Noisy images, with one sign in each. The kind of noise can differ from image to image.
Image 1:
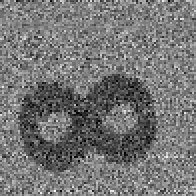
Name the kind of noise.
rows of uneven size
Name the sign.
infinity sign
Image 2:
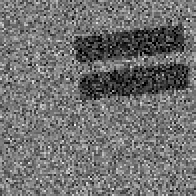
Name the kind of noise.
low rank plus noise
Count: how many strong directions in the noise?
five to eight
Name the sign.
equals sign
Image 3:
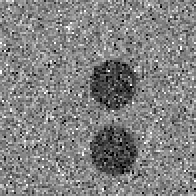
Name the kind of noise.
heavy tails
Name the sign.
colon
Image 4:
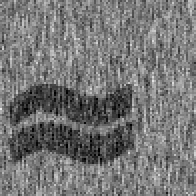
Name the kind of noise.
streaked along the columns
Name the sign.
approximately sign
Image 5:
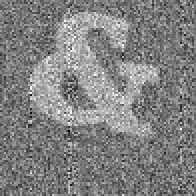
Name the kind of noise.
columns of uneven size
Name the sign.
ampersand
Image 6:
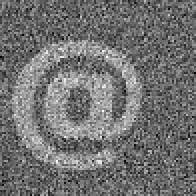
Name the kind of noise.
low rank plus noise
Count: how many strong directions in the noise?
three or four
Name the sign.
at sign
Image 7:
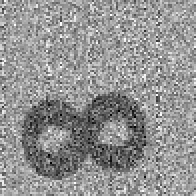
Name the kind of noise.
columns of uneven size
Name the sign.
infinity sign
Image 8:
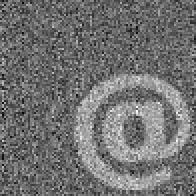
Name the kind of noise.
columns of uneven size
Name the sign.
at sign
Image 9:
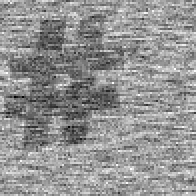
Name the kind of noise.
streaked along the rows
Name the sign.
hash sign
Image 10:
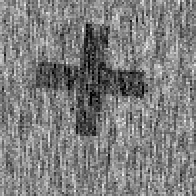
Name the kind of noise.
streaked along the columns
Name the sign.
plus sign
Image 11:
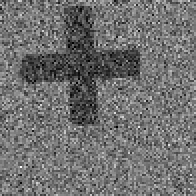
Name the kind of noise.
low rank plus noise
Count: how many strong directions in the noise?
five to eight
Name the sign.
plus sign
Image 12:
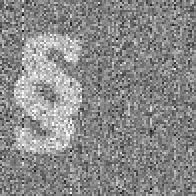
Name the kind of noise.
columns of uneven size
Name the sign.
section sign
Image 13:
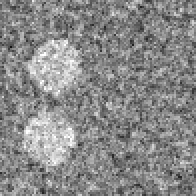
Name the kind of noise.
blotchy
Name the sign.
colon
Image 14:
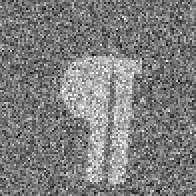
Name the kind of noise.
independent entries
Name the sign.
pilcrow
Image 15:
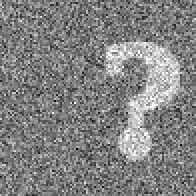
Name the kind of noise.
independent entries
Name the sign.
question mark
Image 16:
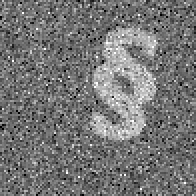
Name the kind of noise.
heavy tails
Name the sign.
section sign
